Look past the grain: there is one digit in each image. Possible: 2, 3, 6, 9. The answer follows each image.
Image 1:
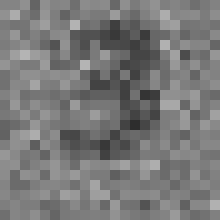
3
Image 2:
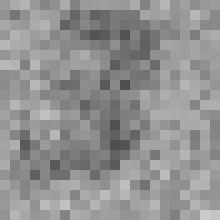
3
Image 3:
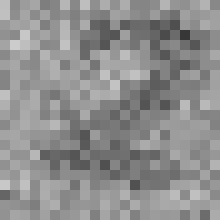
2
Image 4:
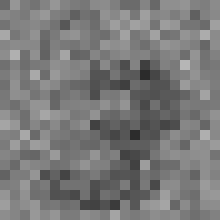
3
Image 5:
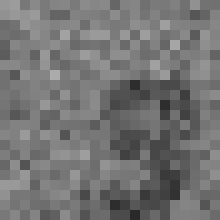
3
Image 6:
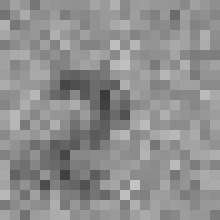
2
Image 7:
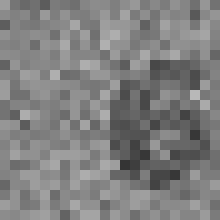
6
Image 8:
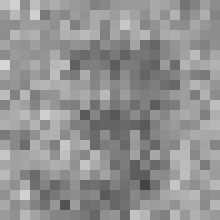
3
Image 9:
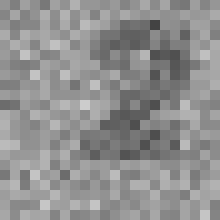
2
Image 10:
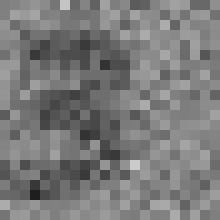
3
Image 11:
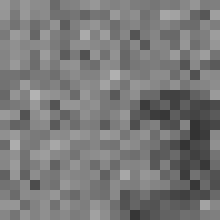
3
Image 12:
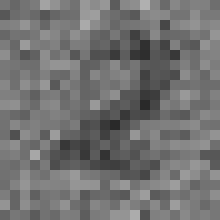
2
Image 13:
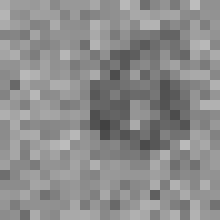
6
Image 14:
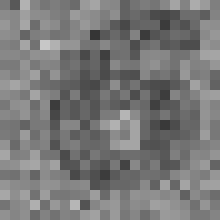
6
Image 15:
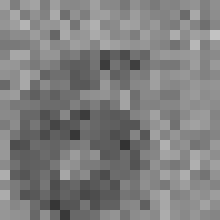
6
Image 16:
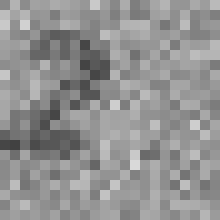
2
